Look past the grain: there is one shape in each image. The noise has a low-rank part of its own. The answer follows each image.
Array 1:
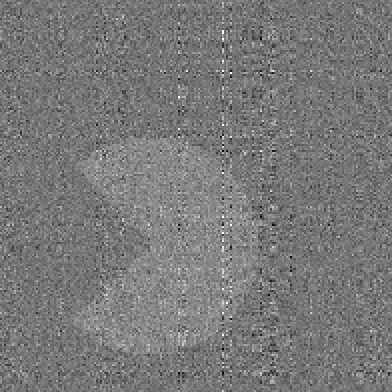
disc with a wedge cut out
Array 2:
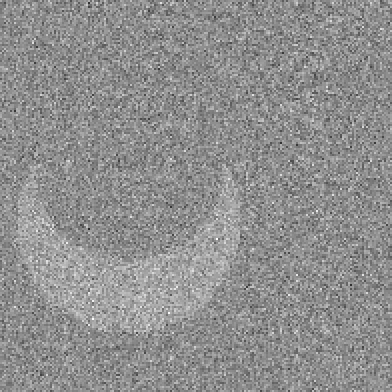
crescent
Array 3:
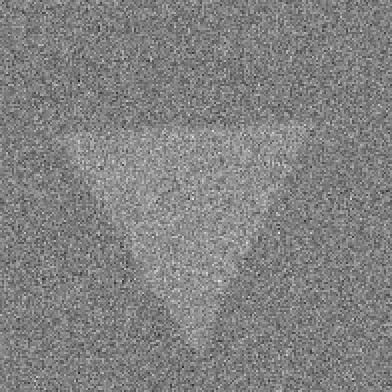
triangle
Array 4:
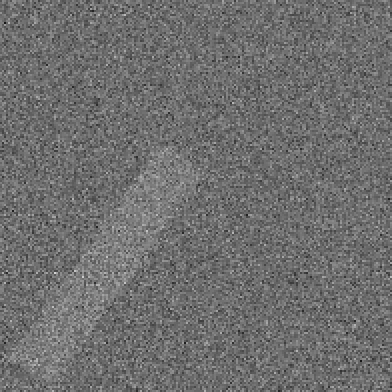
bar
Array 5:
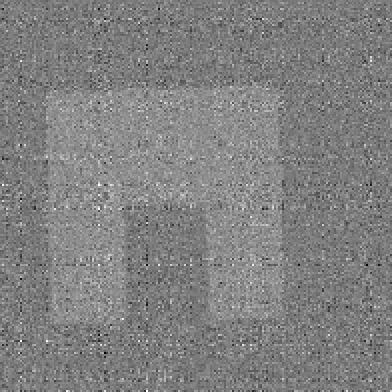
square with a notch
